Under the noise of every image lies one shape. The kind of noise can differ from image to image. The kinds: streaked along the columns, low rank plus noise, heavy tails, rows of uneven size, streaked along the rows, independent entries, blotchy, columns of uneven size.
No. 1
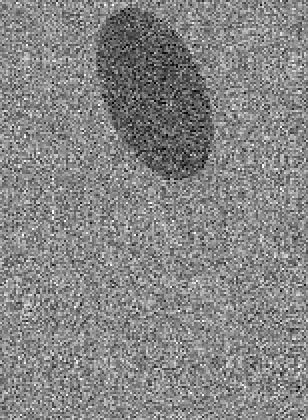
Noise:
low rank plus noise
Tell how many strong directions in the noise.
five to eight
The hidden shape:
ellipse
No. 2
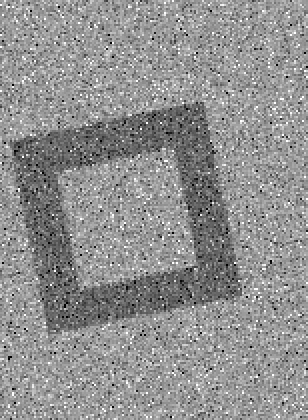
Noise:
heavy tails
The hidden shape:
square frame
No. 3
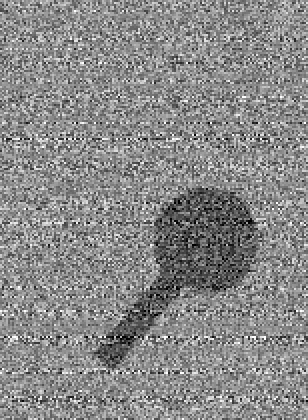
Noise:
rows of uneven size
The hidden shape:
lollipop
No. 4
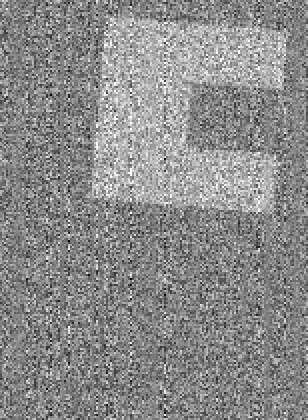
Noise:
columns of uneven size
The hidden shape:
square with a notch
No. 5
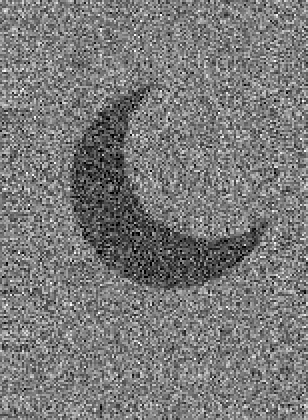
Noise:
low rank plus noise
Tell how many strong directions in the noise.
five to eight
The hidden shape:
crescent
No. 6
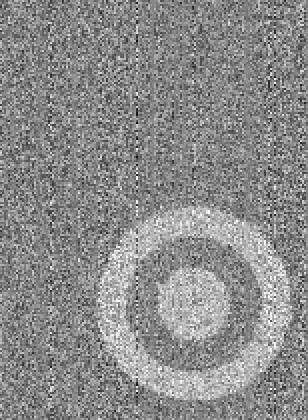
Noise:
columns of uneven size
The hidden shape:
bullseye
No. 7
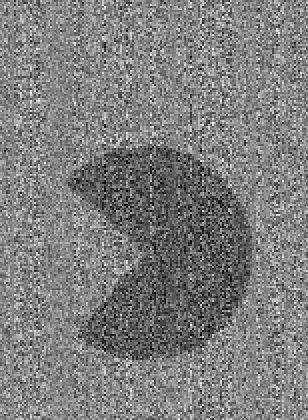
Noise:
columns of uneven size
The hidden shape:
disc with a wedge cut out
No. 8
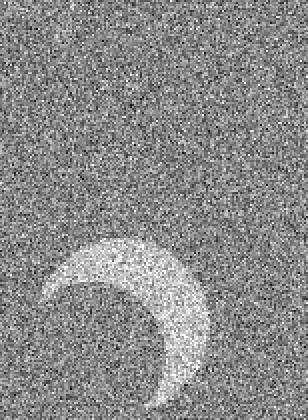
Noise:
independent entries
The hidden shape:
crescent
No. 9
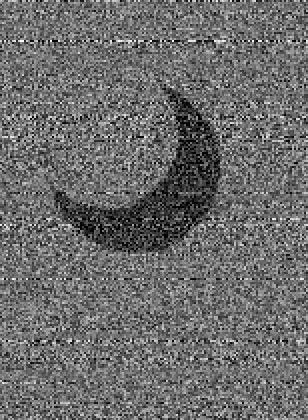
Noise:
rows of uneven size
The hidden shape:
crescent
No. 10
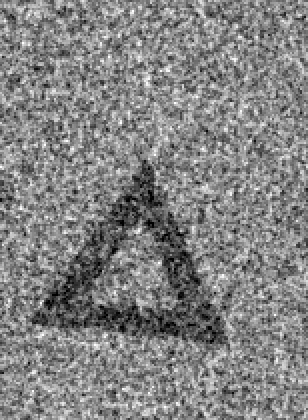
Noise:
blotchy
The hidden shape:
triangle frame
